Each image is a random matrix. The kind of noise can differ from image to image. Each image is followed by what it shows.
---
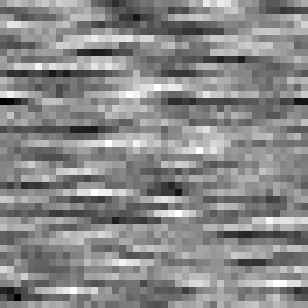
streaked along the rows
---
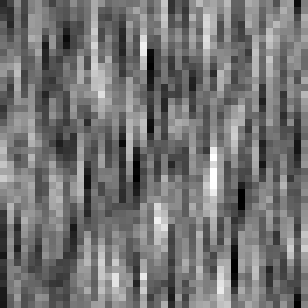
streaked along the columns
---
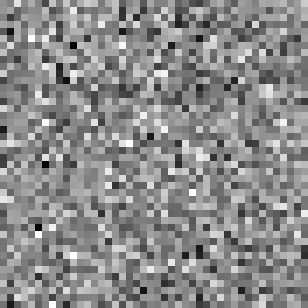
independent entries
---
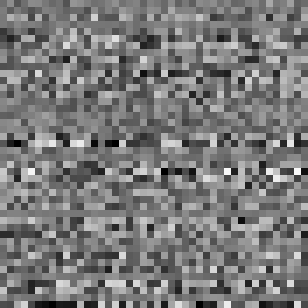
rows of uneven size
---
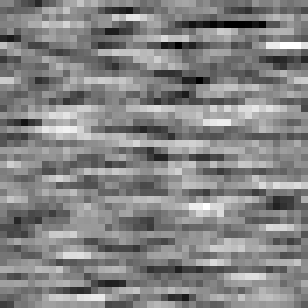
streaked along the rows
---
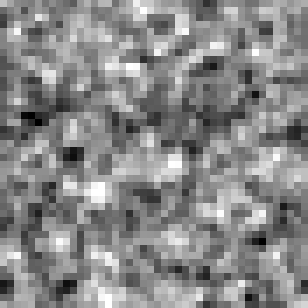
blotchy
